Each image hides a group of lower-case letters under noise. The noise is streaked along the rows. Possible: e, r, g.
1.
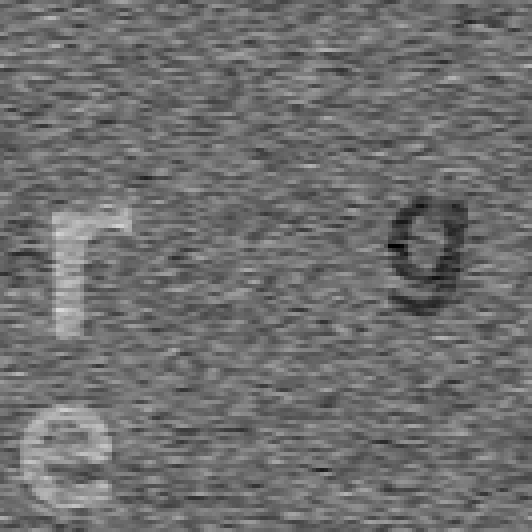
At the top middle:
nothing
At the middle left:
r
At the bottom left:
e
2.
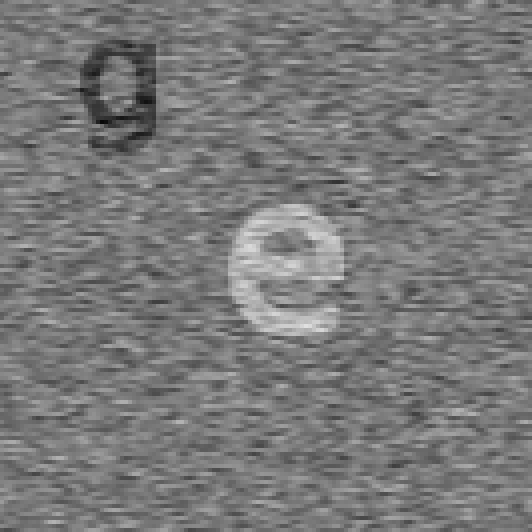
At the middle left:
nothing
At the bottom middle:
nothing
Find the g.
top left
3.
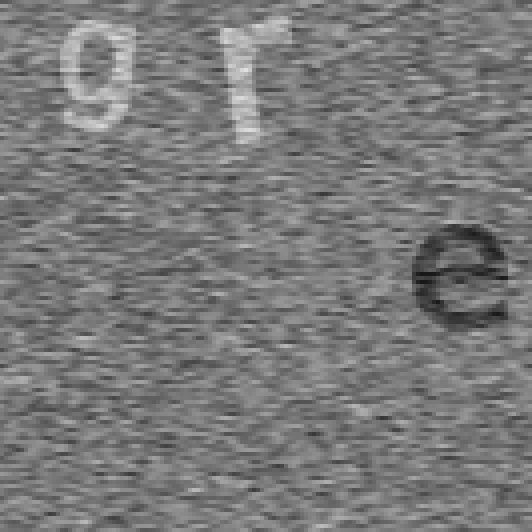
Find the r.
top middle
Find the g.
top left
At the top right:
nothing
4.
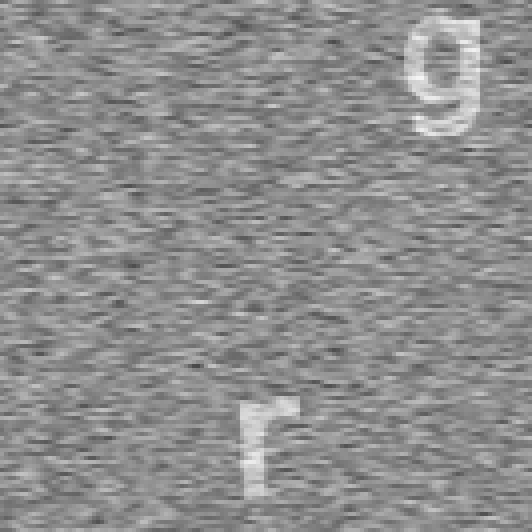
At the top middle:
nothing
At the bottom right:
nothing
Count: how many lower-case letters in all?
2
